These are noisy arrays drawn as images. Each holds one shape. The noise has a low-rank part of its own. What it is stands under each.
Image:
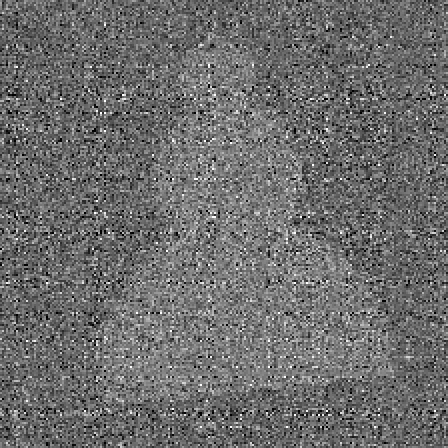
chess pawn
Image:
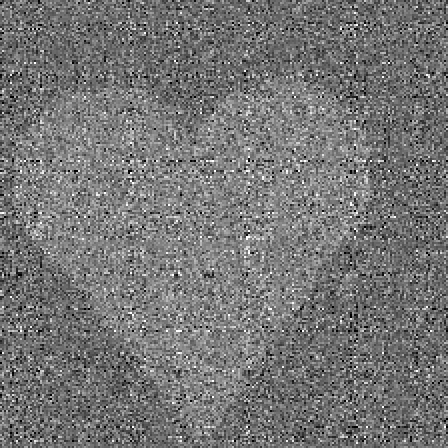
heart
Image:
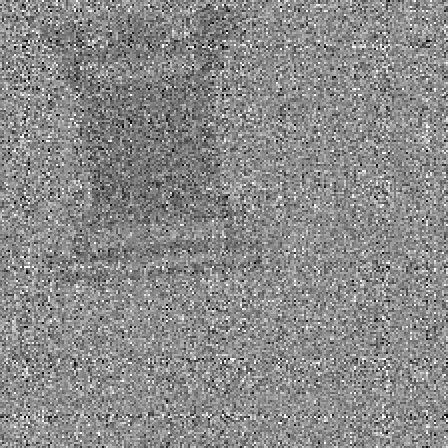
chess rook
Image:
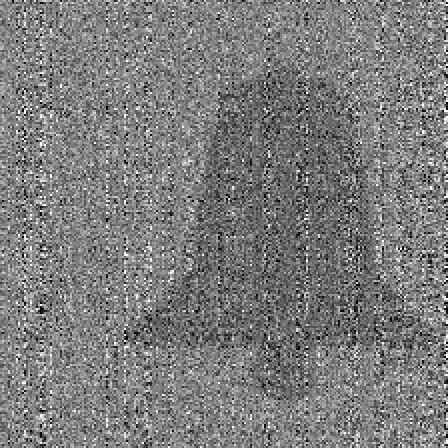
bell
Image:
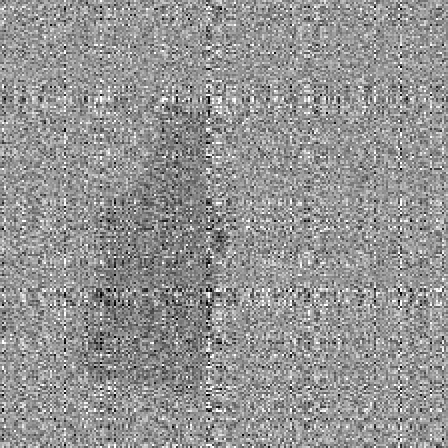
bottle
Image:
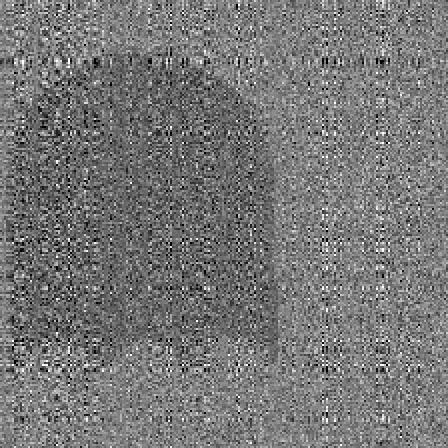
ghost
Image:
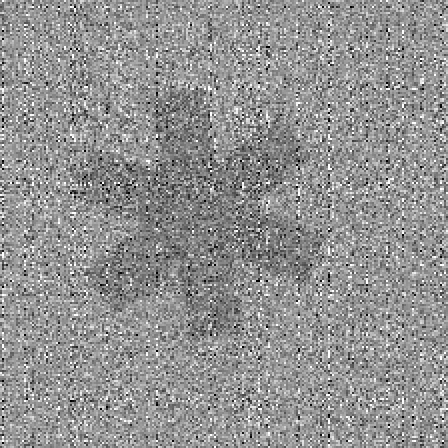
asterisk
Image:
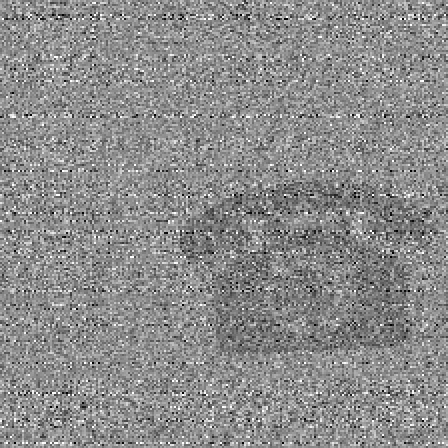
telephone
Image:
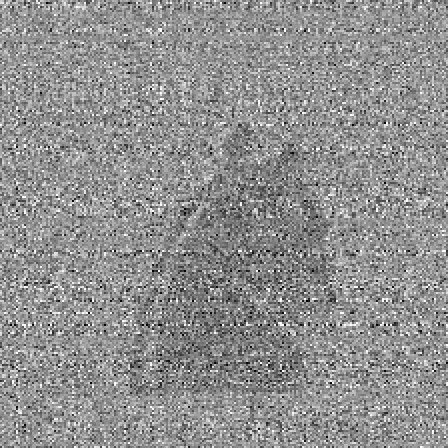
chess knight
